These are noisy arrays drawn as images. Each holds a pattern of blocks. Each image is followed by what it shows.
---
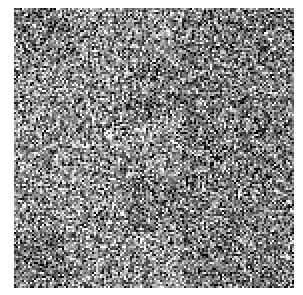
top and bottom mirror each other
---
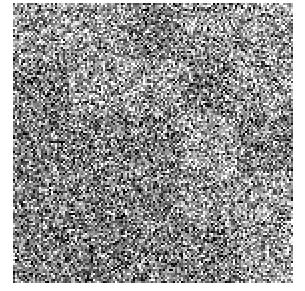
mirrored about the diagonal from the bottom left
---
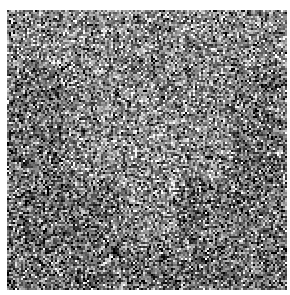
left and right mirror each other
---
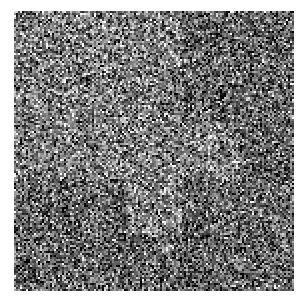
mirrored about the diagonal from the top left
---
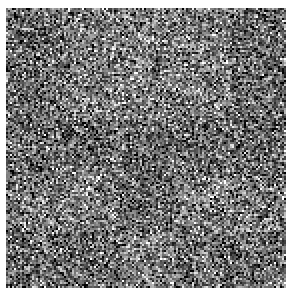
left and right mirror each other
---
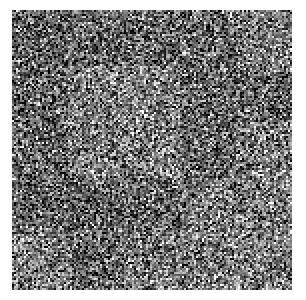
mirrored about the diagonal from the top left
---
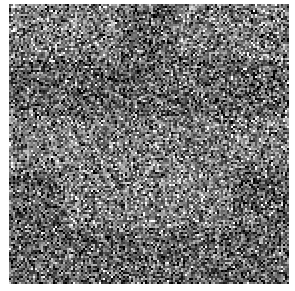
left and right mirror each other
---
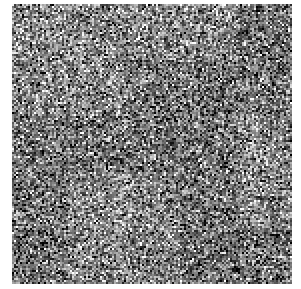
no symmetry
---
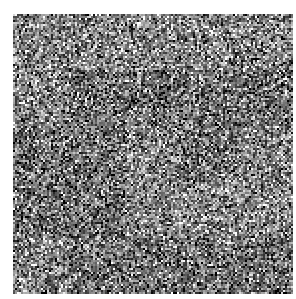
no symmetry
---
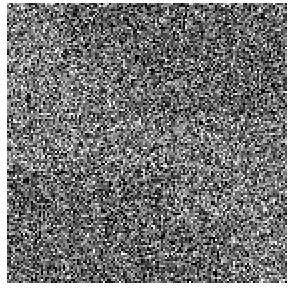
the same after a half turn
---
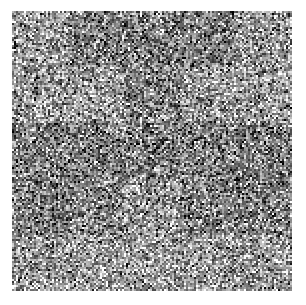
left and right mirror each other
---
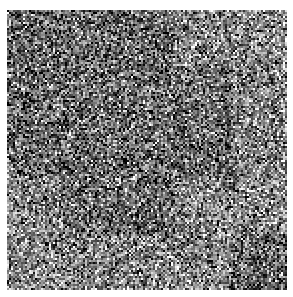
mirrored about the diagonal from the top left
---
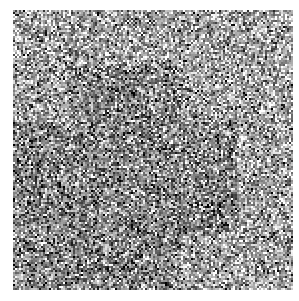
mirrored about the diagonal from the bottom left
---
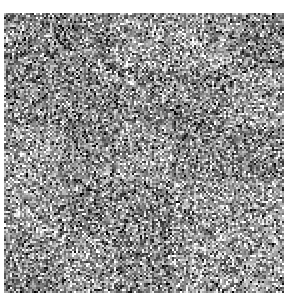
mirrored about the diagonal from the top left
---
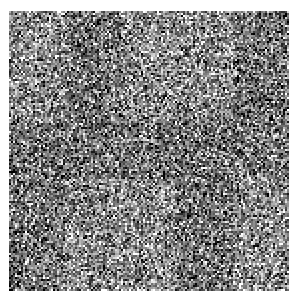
the same after a half turn
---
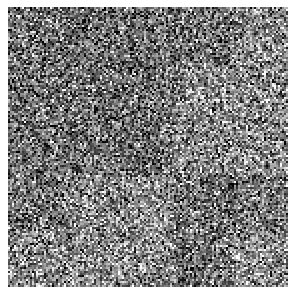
mirrored about the diagonal from the top left
